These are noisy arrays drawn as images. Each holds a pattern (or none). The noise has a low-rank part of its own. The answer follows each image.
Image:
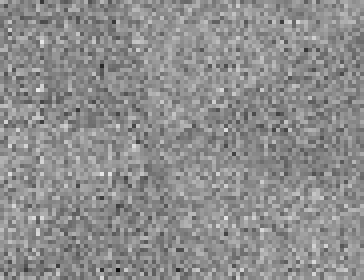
spokes from one point
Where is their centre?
centre
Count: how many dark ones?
3
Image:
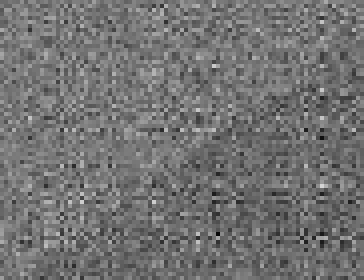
a sharp edge
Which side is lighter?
top left
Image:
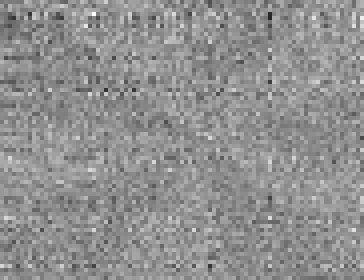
spokes from one point
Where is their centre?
centre
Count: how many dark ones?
5
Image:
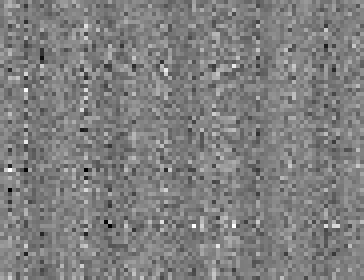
vertical stripes
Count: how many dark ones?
5
